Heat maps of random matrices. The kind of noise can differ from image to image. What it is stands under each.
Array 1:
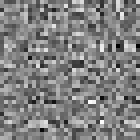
low rank plus noise
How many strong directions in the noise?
three or four
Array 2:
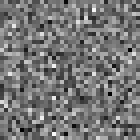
independent entries
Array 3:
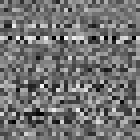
rows of uneven size
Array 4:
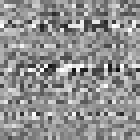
rows of uneven size
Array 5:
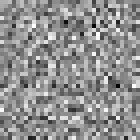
low rank plus noise
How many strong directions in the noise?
three or four
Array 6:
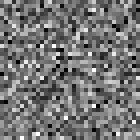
independent entries
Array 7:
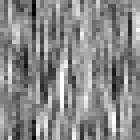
streaked along the columns
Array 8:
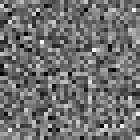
independent entries
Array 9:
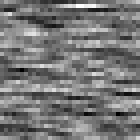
streaked along the rows
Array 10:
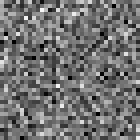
independent entries
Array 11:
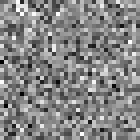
independent entries
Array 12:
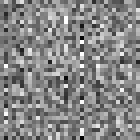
columns of uneven size
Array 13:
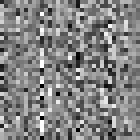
columns of uneven size
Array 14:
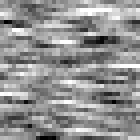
streaked along the rows
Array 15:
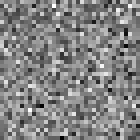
independent entries
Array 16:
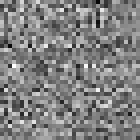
low rank plus noise
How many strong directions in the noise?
five to eight
